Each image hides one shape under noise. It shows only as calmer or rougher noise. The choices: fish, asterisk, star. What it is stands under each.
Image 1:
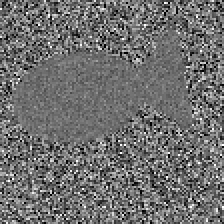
fish
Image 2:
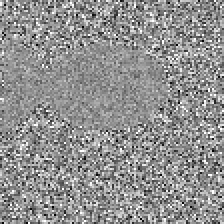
fish
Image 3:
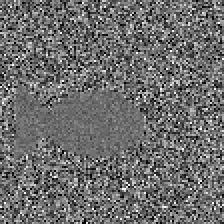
fish
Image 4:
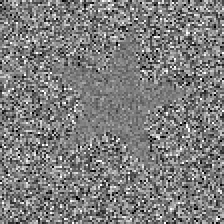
star
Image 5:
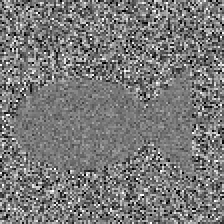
fish
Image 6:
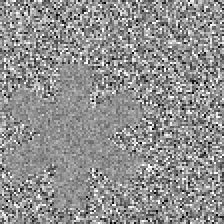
asterisk
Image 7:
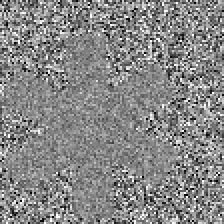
asterisk
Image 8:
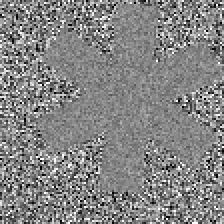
asterisk
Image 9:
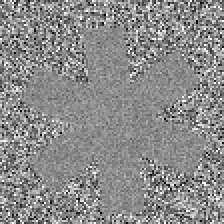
asterisk
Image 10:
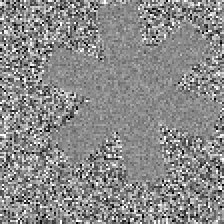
asterisk
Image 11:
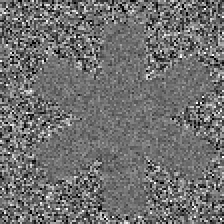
asterisk
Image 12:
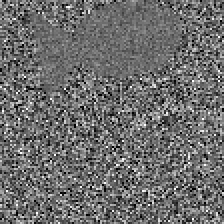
fish
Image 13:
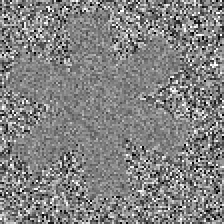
asterisk
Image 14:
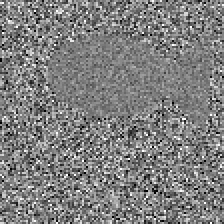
fish
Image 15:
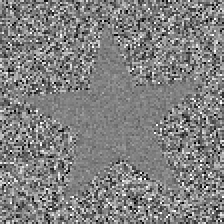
star
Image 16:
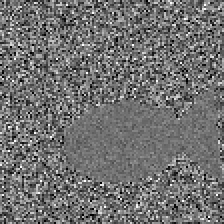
fish
